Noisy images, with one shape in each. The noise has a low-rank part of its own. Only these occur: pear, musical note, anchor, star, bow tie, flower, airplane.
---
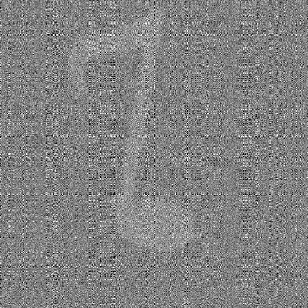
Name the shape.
musical note
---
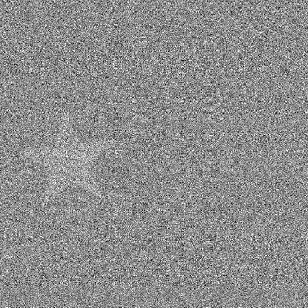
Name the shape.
star
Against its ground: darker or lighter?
lighter
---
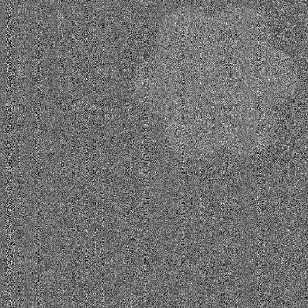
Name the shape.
flower
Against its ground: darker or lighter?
lighter
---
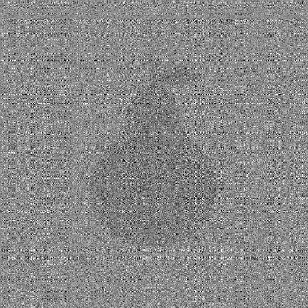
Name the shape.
pear
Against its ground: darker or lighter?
darker
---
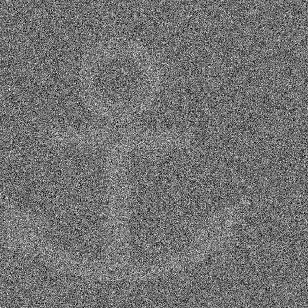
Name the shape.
anchor
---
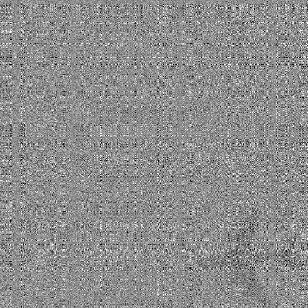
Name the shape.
airplane
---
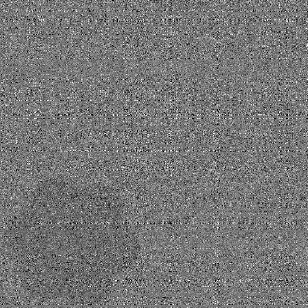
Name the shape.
flower
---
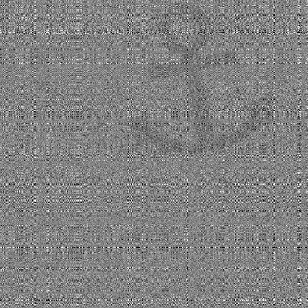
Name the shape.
anchor
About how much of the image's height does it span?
half
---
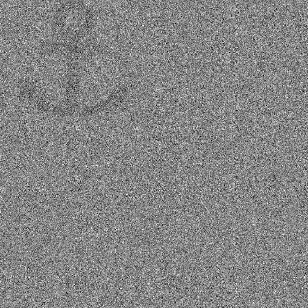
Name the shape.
anchor
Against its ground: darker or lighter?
darker
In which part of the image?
top left
